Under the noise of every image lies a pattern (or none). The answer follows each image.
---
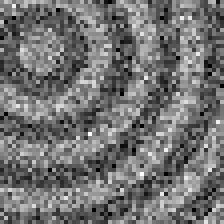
rings round one point
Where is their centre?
top left
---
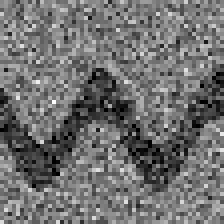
a wavy band
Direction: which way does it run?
left to right
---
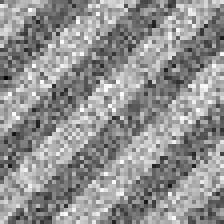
diagonal stripes
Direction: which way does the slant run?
bottom left to top right
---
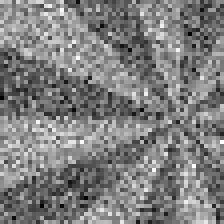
spokes from one point
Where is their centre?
middle right
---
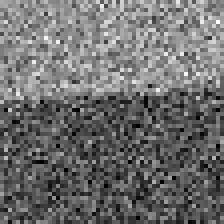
a sharp edge
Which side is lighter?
top
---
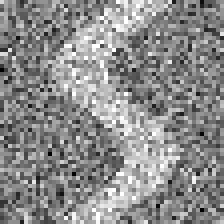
a wavy band
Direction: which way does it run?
top to bottom
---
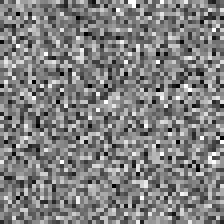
only noise
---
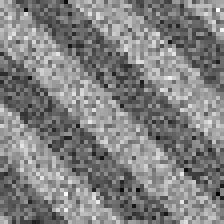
diagonal stripes
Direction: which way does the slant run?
top left to bottom right
